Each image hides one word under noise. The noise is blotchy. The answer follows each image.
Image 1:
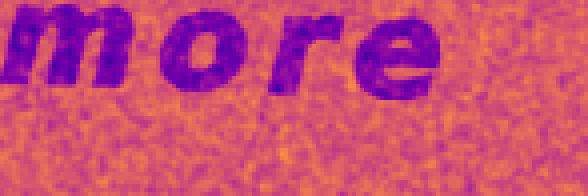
more
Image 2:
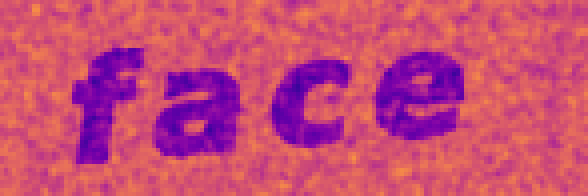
face
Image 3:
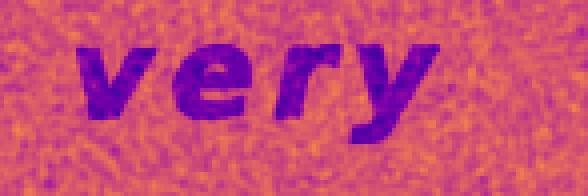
very
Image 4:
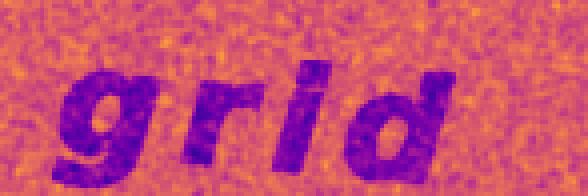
grid
